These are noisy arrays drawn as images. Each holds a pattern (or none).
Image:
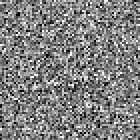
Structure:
only noise
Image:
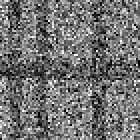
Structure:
bands of rows crossing bands of columns
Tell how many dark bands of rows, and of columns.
1 and 3
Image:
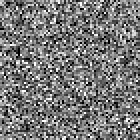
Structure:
only noise
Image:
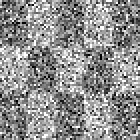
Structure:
a checkerboard
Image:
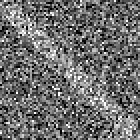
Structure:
a diagonal band
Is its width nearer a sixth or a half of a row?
a sixth
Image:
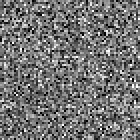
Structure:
only noise
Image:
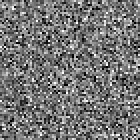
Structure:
only noise
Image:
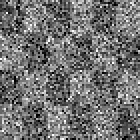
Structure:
a checkerboard
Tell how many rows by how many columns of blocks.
4 by 6
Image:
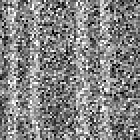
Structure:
bands of columns
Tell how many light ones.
4
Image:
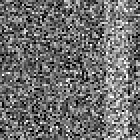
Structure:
one band of columns
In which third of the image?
right
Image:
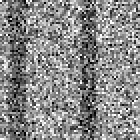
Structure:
bands of columns
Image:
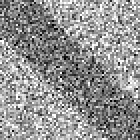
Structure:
a diagonal band
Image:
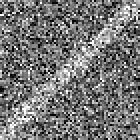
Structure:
a diagonal band
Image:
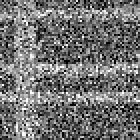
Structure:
bands of rows crossing bands of columns
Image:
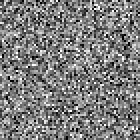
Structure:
only noise
